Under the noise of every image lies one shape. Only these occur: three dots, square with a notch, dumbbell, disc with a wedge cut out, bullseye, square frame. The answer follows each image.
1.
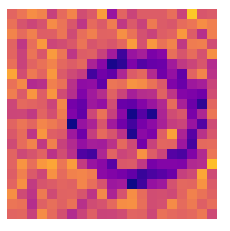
bullseye
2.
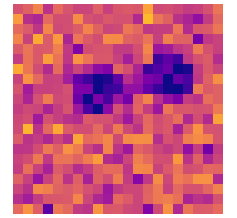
dumbbell
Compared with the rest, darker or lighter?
darker
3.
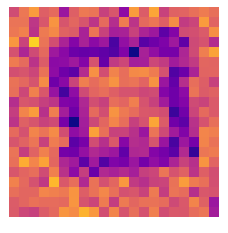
square frame
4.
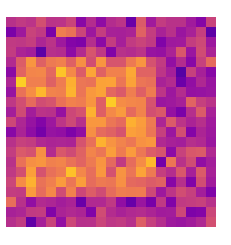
square with a notch
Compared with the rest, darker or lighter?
lighter
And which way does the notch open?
left
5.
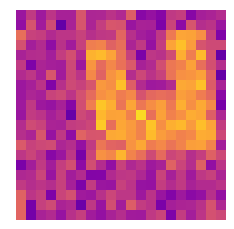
square with a notch
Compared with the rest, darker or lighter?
lighter
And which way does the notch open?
up
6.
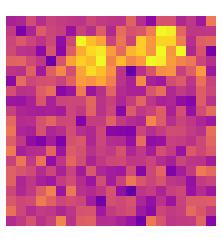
dumbbell
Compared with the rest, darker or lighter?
lighter
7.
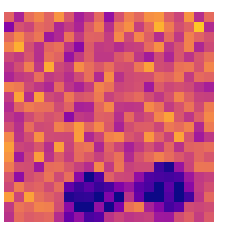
dumbbell
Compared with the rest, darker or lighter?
darker
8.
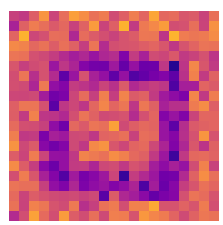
square frame
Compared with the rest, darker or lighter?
darker
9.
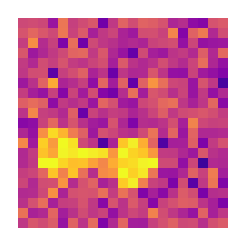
dumbbell
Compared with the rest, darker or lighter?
lighter
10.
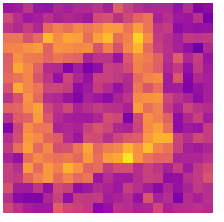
square frame
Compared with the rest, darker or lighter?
lighter
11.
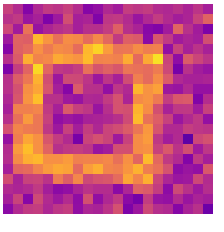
square frame
